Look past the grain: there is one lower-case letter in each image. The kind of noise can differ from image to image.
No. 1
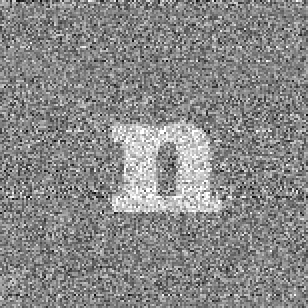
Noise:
rows of uneven size
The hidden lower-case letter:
n
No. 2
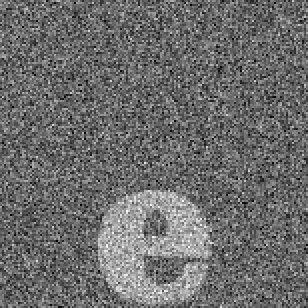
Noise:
independent entries
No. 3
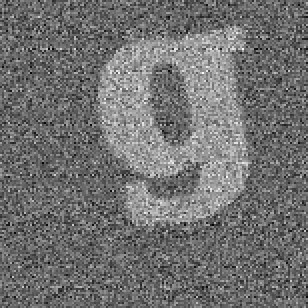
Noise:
rows of uneven size
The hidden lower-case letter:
g
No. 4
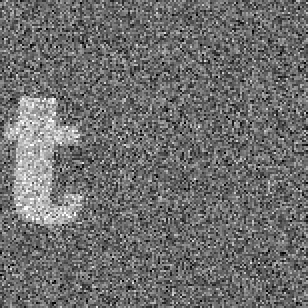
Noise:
low rank plus noise
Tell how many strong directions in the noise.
one
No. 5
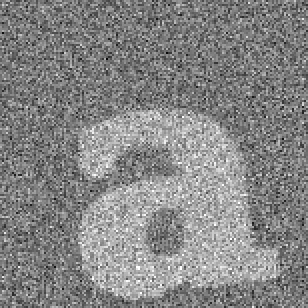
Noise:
low rank plus noise
